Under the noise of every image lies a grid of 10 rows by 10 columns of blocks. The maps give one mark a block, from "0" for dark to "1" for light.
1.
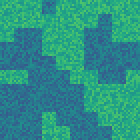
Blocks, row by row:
1 1 1 0 1 1 1 1 1 1
1 1 1 1 1 1 1 0 1 1
1 0 0 1 1 1 0 0 1 1
0 0 0 1 1 1 0 0 0 0
0 0 0 0 1 1 0 0 0 0
1 1 0 0 0 1 1 0 0 1
0 0 0 0 0 0 1 1 1 1
0 0 0 0 0 0 1 1 1 1
0 0 0 1 0 0 0 1 1 1
0 0 0 1 1 0 0 0 1 1
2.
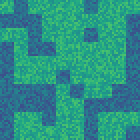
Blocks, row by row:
1 0 1 1 1 1 0 1 1 1
0 0 0 1 1 1 1 1 1 0
1 1 0 1 1 1 0 1 1 0
0 1 0 0 1 1 1 1 1 0
0 1 1 1 1 1 1 1 1 0
0 1 1 1 0 1 1 1 1 0
0 0 0 0 1 0 1 1 0 0
0 0 0 0 1 1 0 0 0 0
0 1 1 0 1 1 0 1 1 1
0 1 1 1 1 1 0 1 1 0
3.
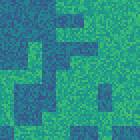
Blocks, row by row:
0 0 0 0 1 1 1 1 1 1
0 0 0 0 0 0 1 1 1 1
0 0 0 0 1 1 1 1 1 1
0 0 1 0 0 0 0 1 1 1
0 0 1 0 0 1 1 1 1 1
1 1 1 0 1 1 1 1 1 1
1 0 0 0 1 1 1 0 1 1
1 0 0 0 1 1 1 0 1 1
1 0 0 1 1 1 1 1 1 1
0 1 1 1 1 0 0 1 0 0
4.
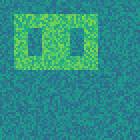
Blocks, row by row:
0 0 0 0 0 0 0 0 0 0
0 1 1 1 1 1 1 0 0 0
0 1 0 1 1 0 1 0 0 0
0 1 0 1 1 0 1 0 0 0
0 1 1 1 1 1 1 0 0 0
0 0 0 0 0 0 0 0 0 0
0 0 0 0 0 0 0 0 0 0
0 0 0 0 0 0 0 0 0 0
0 0 0 0 0 0 0 0 0 0
0 0 0 0 0 0 0 0 0 0
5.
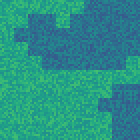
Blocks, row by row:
1 1 1 1 1 1 0 0 0 0
1 1 0 0 1 0 0 0 0 0
1 0 0 0 0 0 0 0 0 0
1 1 0 0 0 0 0 0 0 0
1 1 1 0 0 0 0 0 0 1
1 1 1 1 1 1 1 1 1 1
1 1 1 1 1 1 1 1 0 0
1 1 1 1 1 1 1 0 0 0
1 1 1 1 1 1 1 1 0 0
1 1 1 1 1 1 1 1 0 0
